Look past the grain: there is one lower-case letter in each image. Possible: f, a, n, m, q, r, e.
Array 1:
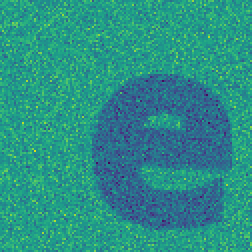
e
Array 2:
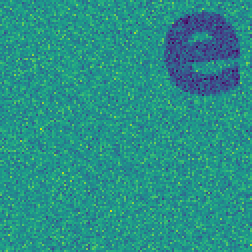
e
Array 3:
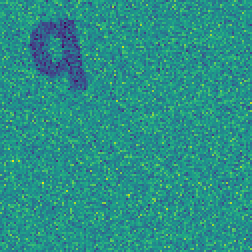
q
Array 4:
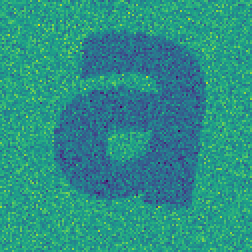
a
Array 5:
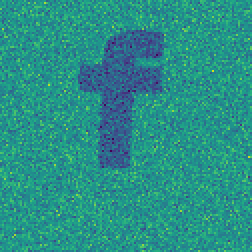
f
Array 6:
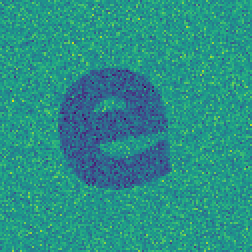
e
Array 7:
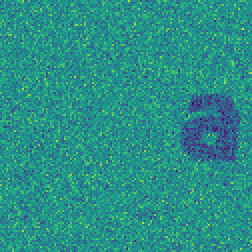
a
